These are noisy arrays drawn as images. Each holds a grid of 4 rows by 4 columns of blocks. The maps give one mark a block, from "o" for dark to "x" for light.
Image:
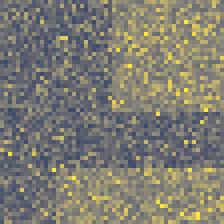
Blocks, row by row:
o o x x
o o x x
o o o o
o x x x
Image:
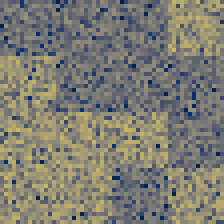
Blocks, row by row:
o o o x
x o o o
x x x o
x x o x
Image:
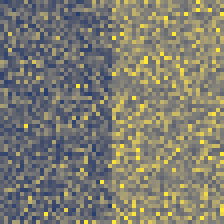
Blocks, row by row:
o o x x
o o x x
o o x x
o o x x
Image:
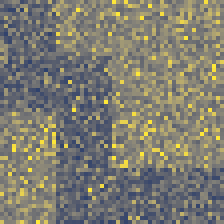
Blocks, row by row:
o x x x
o o x x
x o x x
x o o o
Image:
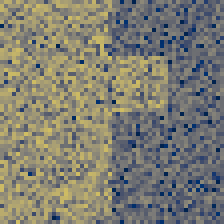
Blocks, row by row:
x x o o
x x x o
x x o o
x x o o
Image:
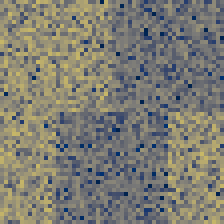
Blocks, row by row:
x x o o
x x o o
x o o x
x o o x
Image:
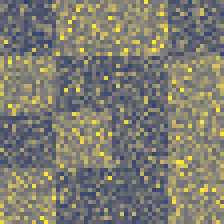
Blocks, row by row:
o x x o
x o o x
o x o x
x o o x
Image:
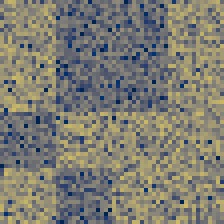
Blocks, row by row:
x o o x
x o o x
o x x x
x o x x
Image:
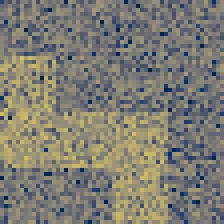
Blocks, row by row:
o o o o
x o o o
x x x o
o o x o
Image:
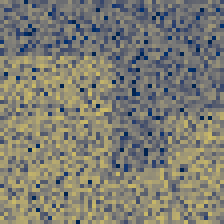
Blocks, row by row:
o o o o
x x o o
x x o x
x x x x
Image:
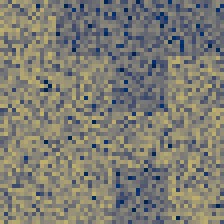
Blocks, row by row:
x o o o
x x o x
x x x x
x x o x
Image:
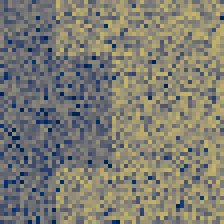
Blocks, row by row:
o x x x
o o x x
o o x x
o x x x
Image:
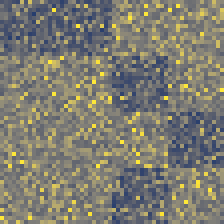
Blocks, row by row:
o o x x
x x o x
x x x o
x x o x
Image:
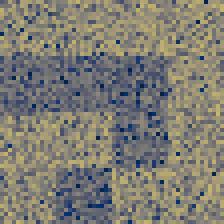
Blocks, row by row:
x x x x
o o o x
x x o x
x o x x
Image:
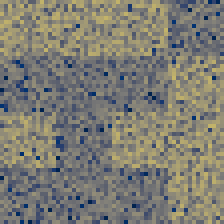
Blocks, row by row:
x x x o
o o o x
x o x x
o o o x
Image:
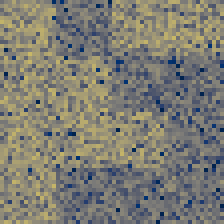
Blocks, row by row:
x o x x
x x o o
x x x o
x o o o
